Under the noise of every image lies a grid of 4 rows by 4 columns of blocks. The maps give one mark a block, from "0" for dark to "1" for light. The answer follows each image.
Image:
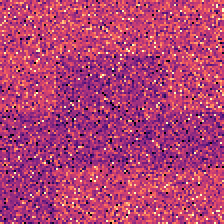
1 1 1 1
1 0 0 1
0 0 0 0
0 1 1 1
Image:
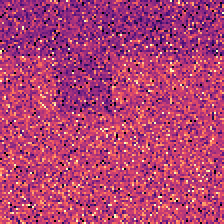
0 0 0 0
1 0 1 1
1 1 1 1
1 1 1 1
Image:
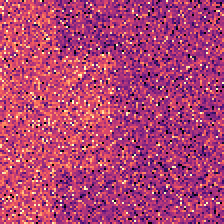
1 0 0 0
1 1 0 0
1 1 0 0
1 0 0 0
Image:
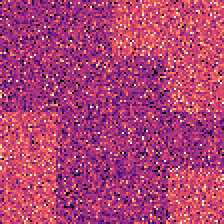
0 0 1 1
0 0 0 1
1 0 0 0
1 0 0 1
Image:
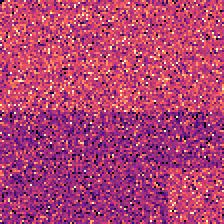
1 1 1 1
1 1 1 1
0 0 0 0
0 0 0 1
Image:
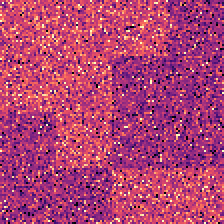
1 1 1 0
1 1 0 0
0 1 0 0
0 0 1 1
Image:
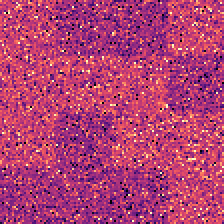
1 0 0 1
1 1 1 0
1 0 1 1
0 0 0 1
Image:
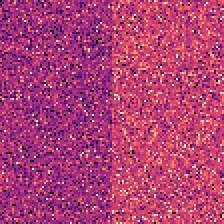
0 0 1 1
0 0 1 1
0 0 1 1
0 0 1 1
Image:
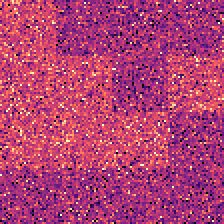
1 0 0 0
1 1 0 1
1 1 1 0
0 0 0 0
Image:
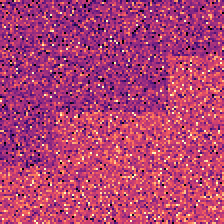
0 0 0 0
0 0 0 1
0 1 1 1
1 1 1 1
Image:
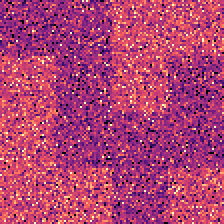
0 0 1 1
1 0 1 0
1 0 0 0
1 1 0 1
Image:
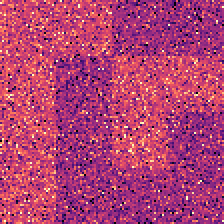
1 1 0 0
1 0 1 1
1 0 1 0
1 0 0 0
